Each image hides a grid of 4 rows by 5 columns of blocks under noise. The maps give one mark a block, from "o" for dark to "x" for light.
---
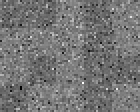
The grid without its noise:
o o x o x
x x x o x
x o x o o
o x x o x
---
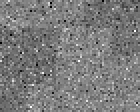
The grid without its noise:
x x x o o
o o x x o
o o x x x
o x x x x
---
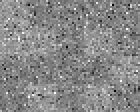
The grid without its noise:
x o o o o
x x o x o
o o o o x
o x o x o
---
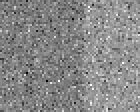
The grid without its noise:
o o o x x
o o o x x
o o o x x
o o o x x
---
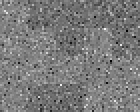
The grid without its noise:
x o o o o
x x o x o
x x x x x
x o o x x
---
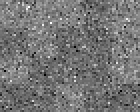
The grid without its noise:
x x x o x
o x o o x
x o o o x
o o x o o
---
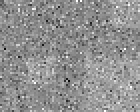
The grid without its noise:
o o o o x
o o o o o
o x o x x
o o o x x
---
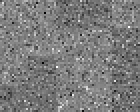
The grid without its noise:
x x o o x
x x x x o
x o x x o
o o x x o
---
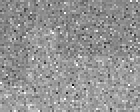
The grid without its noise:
o o o o o
o x o o o
o x x x x
x x x x x
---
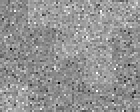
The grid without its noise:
o x x x x
o o x x o
o o o x o
x o o o o
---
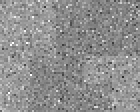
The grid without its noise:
x x o o o
x x o o o
x o o x x
x o o o x
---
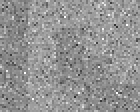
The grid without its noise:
o x x x x
o x o x x
o x o o x
o x x o o
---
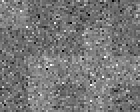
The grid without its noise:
x o o o o
o o o x o
o x x x x
o x o x o
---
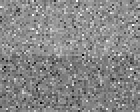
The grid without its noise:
x x x x x
x x x x x
o o o o o
o o o o o
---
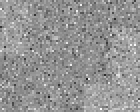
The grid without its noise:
x o o o o
x o o o x
o o o o x
o o o x x
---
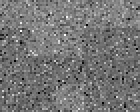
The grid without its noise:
x x x x x
o x x o o
o o o o o
o o x o o
